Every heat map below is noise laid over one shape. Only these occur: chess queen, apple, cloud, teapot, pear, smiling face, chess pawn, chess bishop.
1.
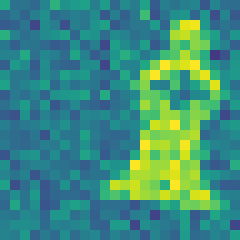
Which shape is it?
chess bishop
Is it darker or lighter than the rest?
lighter
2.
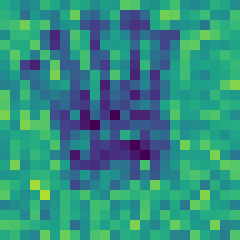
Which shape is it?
chess queen
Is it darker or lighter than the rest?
darker
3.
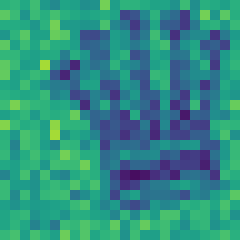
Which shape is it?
chess queen
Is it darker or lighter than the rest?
darker
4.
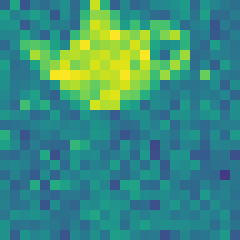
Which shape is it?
teapot
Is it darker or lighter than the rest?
lighter
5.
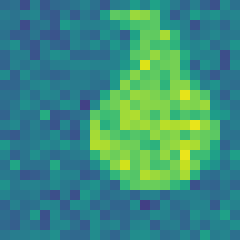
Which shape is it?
pear
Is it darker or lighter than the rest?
lighter
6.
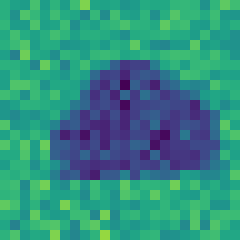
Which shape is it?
cloud
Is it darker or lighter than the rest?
darker
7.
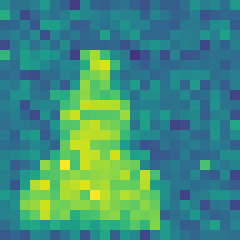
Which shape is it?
chess pawn
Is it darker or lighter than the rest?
lighter
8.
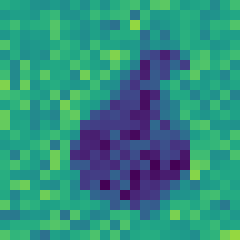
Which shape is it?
pear
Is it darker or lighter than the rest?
darker
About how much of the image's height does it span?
two thirds
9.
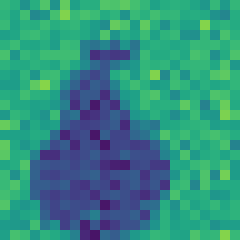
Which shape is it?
pear
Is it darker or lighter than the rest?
darker
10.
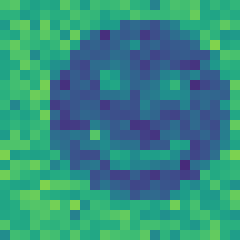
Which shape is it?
smiling face
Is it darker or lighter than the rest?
darker
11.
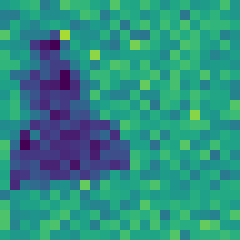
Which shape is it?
chess pawn
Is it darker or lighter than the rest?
darker
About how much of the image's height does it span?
two thirds
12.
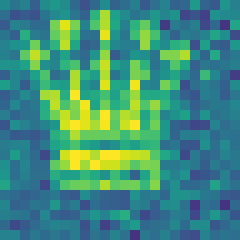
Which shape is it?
chess queen
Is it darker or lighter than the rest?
lighter
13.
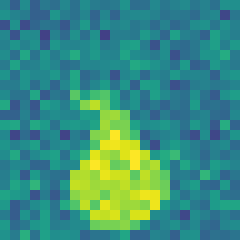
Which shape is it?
pear
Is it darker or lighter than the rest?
lighter
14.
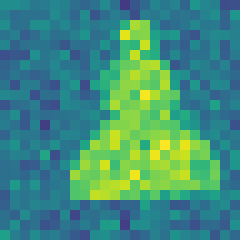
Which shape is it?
chess pawn
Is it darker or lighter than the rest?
lighter
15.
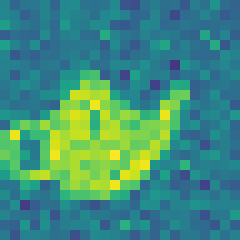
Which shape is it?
teapot
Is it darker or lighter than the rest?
lighter
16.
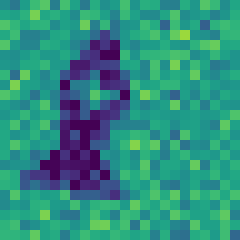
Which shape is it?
chess bishop
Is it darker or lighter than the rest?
darker
